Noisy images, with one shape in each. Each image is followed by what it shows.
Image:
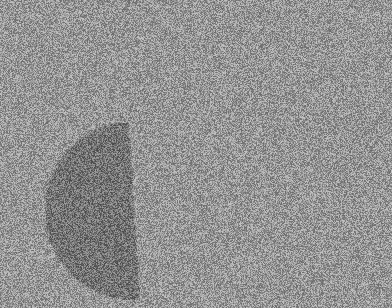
half disc
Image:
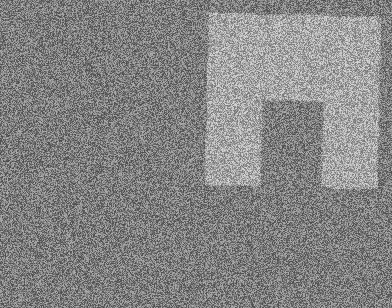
square with a notch
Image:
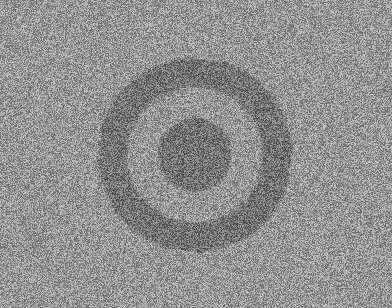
bullseye
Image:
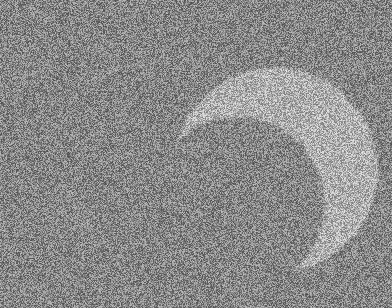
crescent
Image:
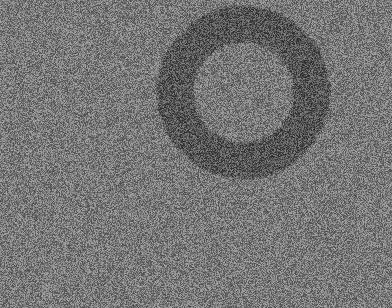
ring
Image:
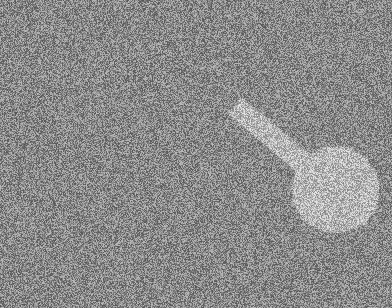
lollipop
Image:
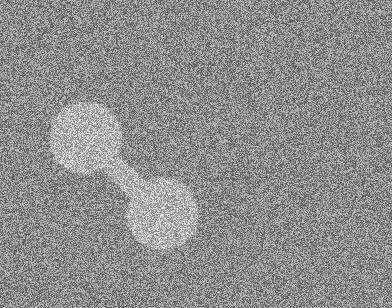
dumbbell
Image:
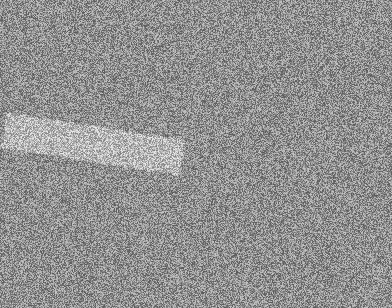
bar
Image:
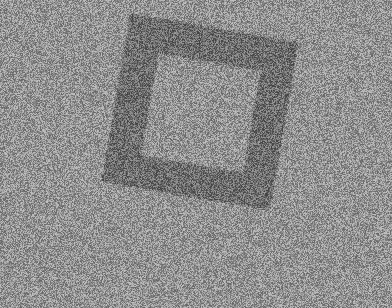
square frame
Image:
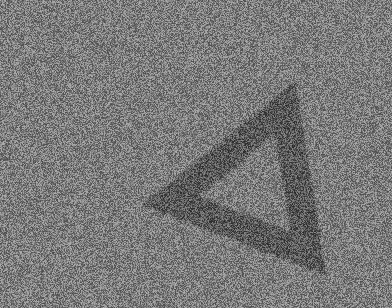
triangle frame
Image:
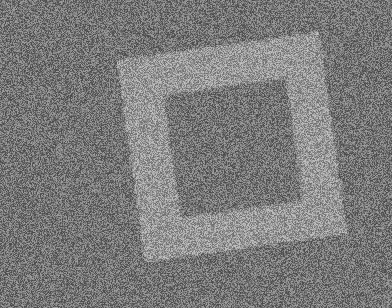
square frame
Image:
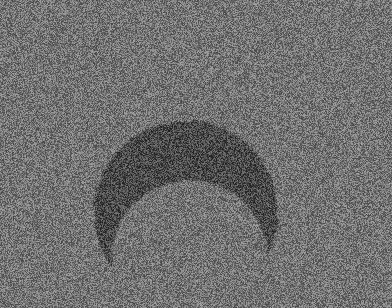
crescent
